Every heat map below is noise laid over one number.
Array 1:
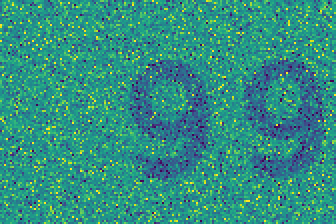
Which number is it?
99
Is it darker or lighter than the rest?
darker
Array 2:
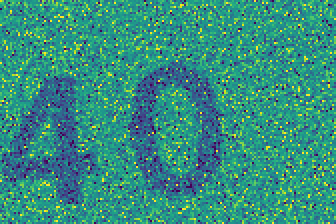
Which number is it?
40
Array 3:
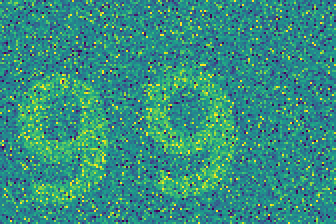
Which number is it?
99
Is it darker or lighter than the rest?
lighter
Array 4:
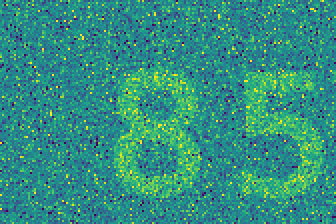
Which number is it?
85
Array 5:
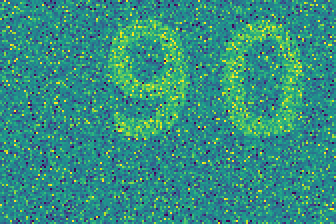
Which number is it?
90
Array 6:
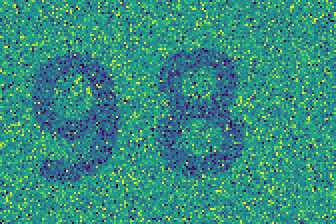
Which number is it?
98
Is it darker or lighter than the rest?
darker
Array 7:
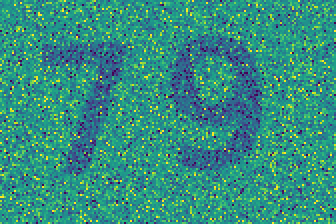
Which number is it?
79
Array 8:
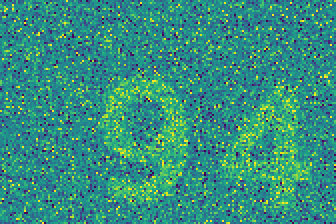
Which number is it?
94
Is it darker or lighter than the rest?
lighter
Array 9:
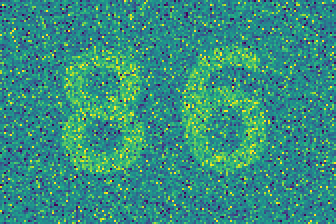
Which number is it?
86
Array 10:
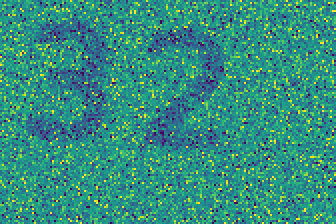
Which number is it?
32
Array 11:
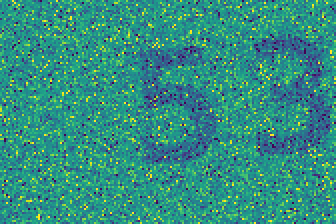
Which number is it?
53
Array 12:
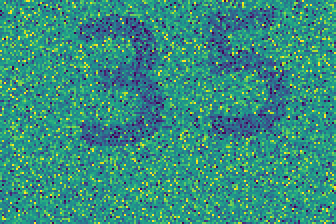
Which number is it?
35
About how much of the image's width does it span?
two thirds
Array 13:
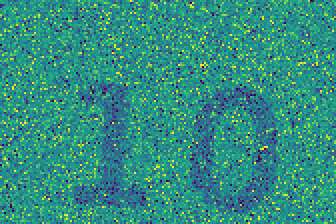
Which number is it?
10
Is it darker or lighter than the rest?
darker
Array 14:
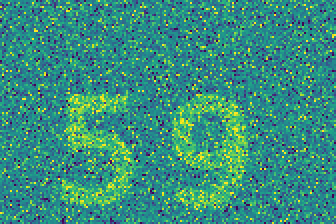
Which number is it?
59
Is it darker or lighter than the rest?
lighter
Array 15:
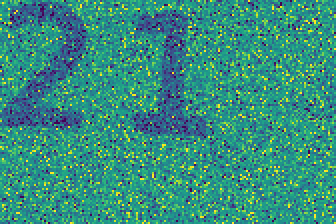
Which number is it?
21
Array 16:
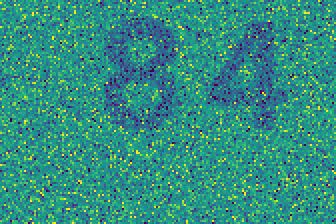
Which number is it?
84
